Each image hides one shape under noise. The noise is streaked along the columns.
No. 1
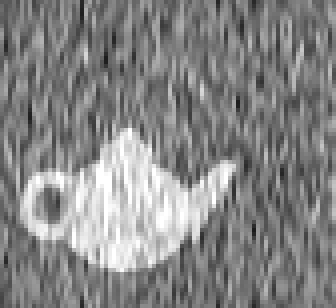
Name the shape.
teapot
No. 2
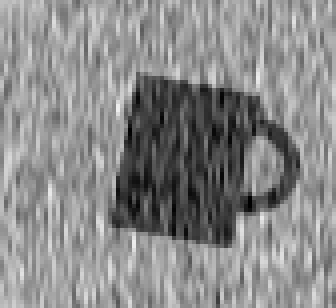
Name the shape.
cup
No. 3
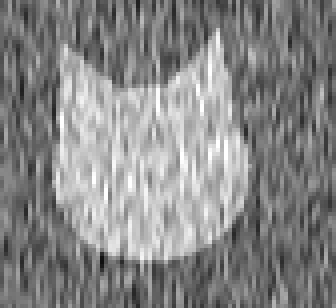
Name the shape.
cat's head
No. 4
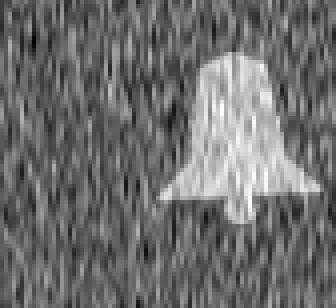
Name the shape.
bell
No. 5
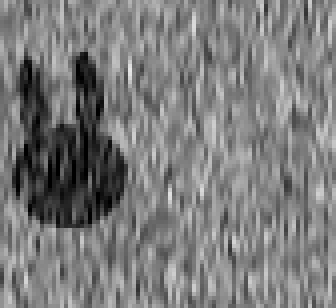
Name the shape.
rabbit's head
